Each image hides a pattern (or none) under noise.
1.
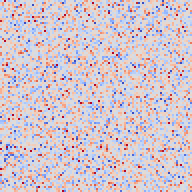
only noise
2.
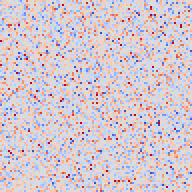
only noise
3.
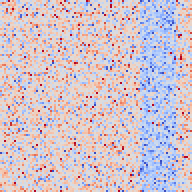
one vertical stripe
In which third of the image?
right
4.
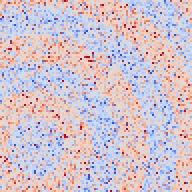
rings round one point
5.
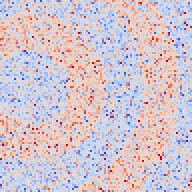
rings round one point
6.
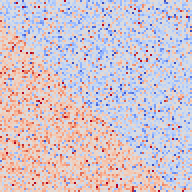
a sharp edge
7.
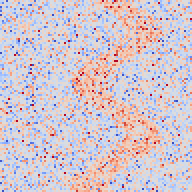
a wavy band
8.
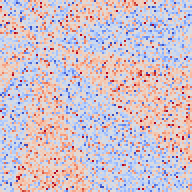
spokes from one point
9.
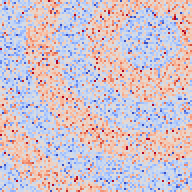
rings round one point
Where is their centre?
top right
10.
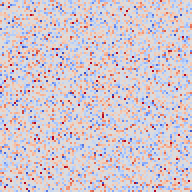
only noise
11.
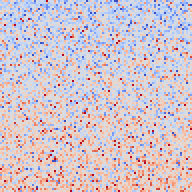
a smooth slope
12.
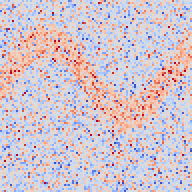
a wavy band
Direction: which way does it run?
left to right
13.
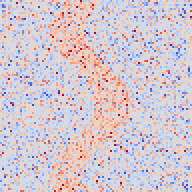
a wavy band
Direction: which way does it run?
top to bottom
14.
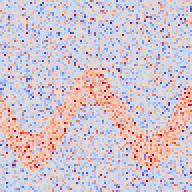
a wavy band
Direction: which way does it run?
left to right
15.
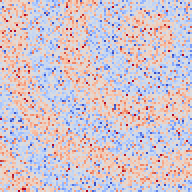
rings round one point
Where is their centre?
top right
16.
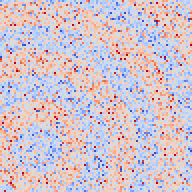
rings round one point
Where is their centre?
bottom left
